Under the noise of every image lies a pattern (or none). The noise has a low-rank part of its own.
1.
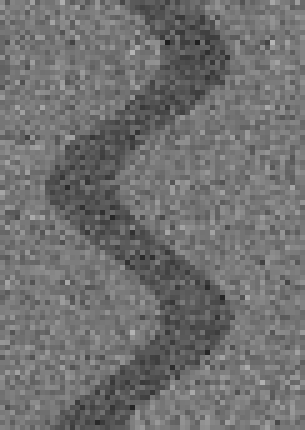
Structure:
a wavy band
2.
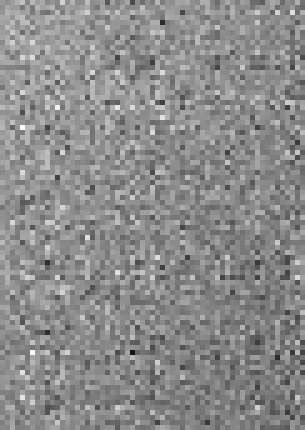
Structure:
a smooth slope
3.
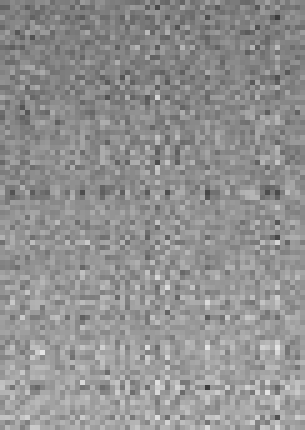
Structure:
a smooth slope
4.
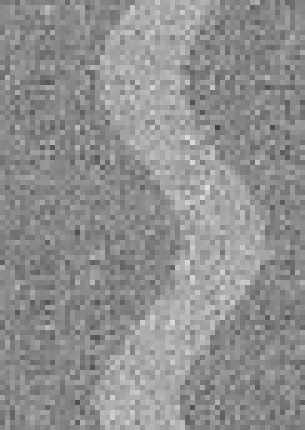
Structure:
a wavy band
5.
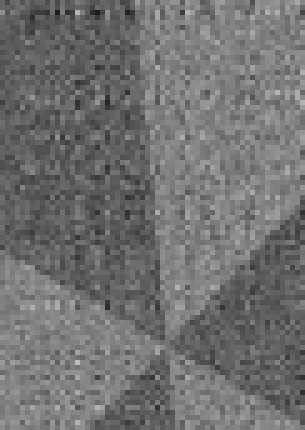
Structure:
spokes from one point
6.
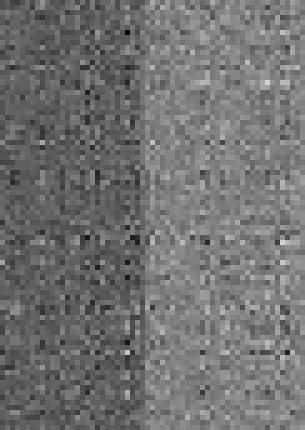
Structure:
a sharp edge
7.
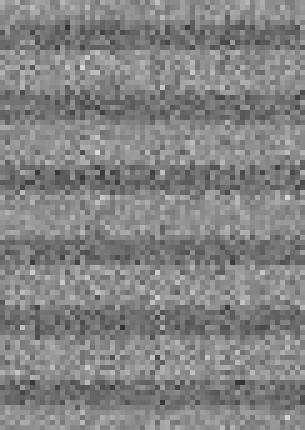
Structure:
horizontal stripes
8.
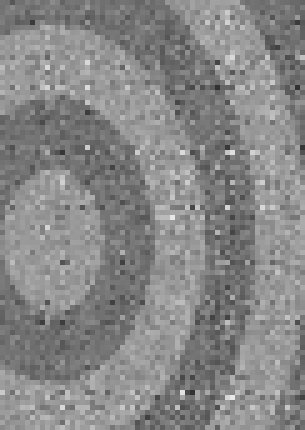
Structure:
rings round one point
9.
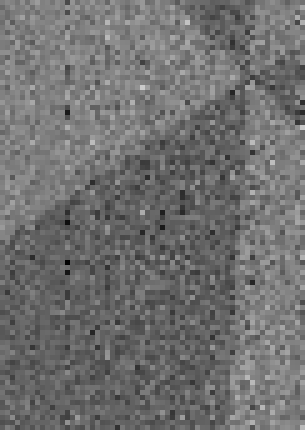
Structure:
spokes from one point
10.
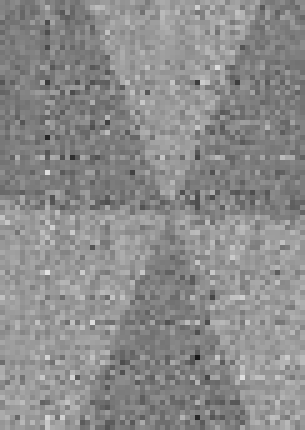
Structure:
spokes from one point
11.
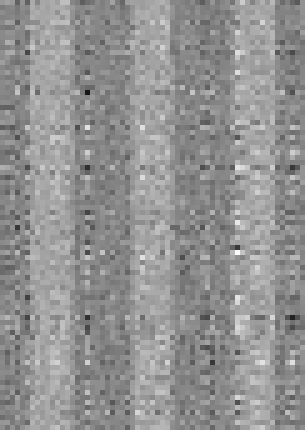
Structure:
vertical stripes
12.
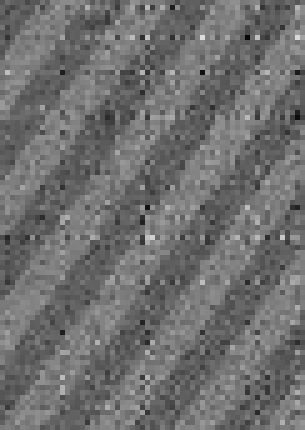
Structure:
diagonal stripes
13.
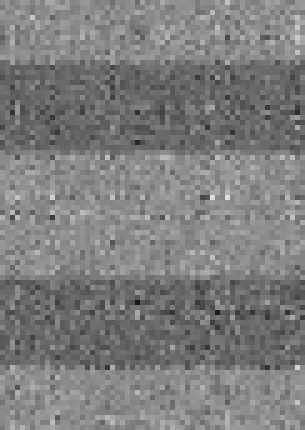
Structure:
horizontal stripes
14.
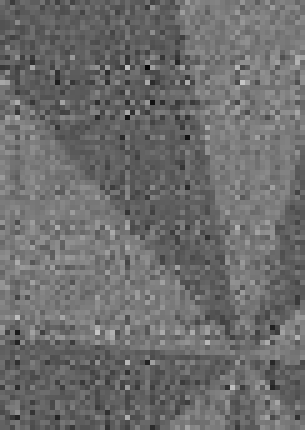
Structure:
spokes from one point
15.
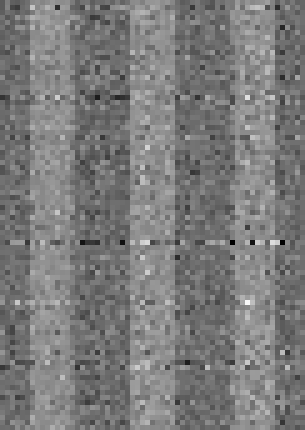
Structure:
vertical stripes
